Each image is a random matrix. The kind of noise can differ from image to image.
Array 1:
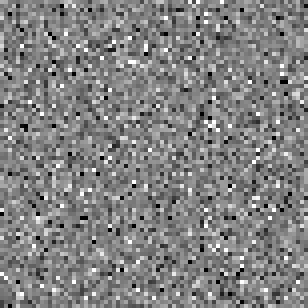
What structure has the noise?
heavy tails
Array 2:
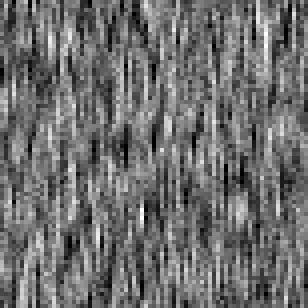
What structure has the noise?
streaked along the columns
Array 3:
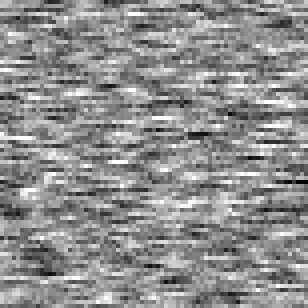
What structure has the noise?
streaked along the rows
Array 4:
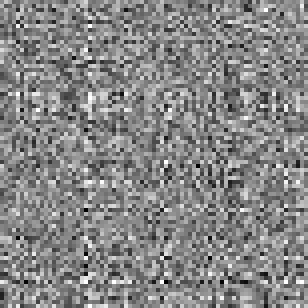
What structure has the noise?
low rank plus noise
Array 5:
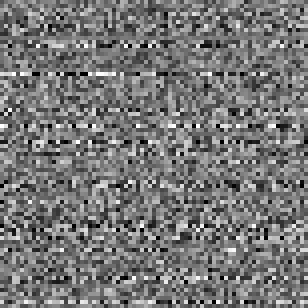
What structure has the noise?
rows of uneven size
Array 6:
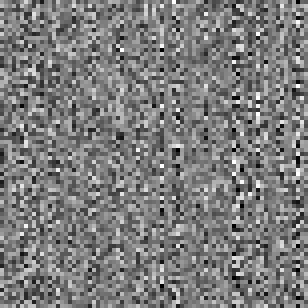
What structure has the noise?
columns of uneven size
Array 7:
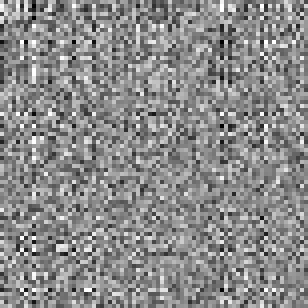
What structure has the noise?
low rank plus noise
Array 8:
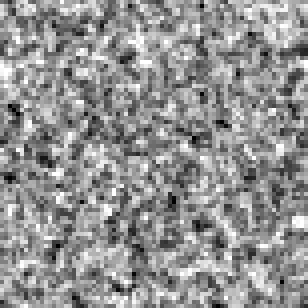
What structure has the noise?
blotchy
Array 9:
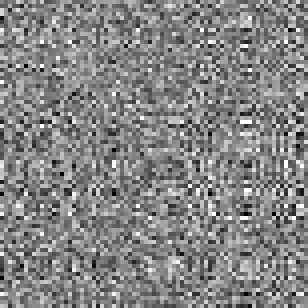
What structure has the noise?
low rank plus noise
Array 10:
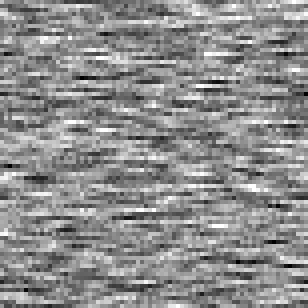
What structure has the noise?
streaked along the rows
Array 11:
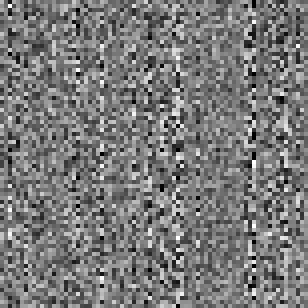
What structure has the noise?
columns of uneven size
